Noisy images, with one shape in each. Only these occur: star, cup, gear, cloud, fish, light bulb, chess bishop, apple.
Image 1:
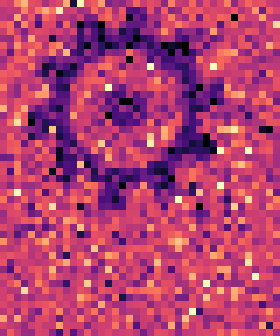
gear
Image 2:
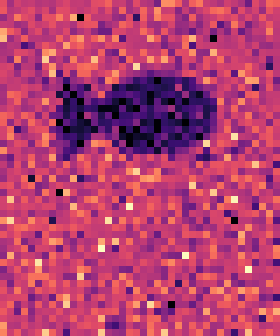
fish
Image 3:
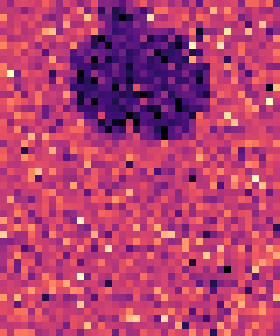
apple
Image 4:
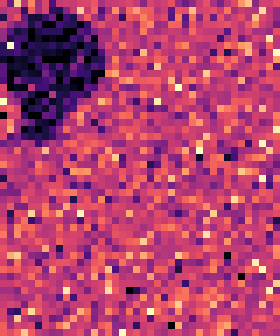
light bulb
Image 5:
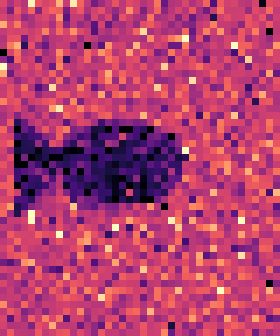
fish
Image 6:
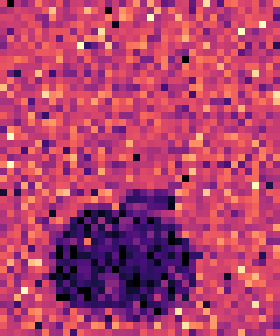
apple
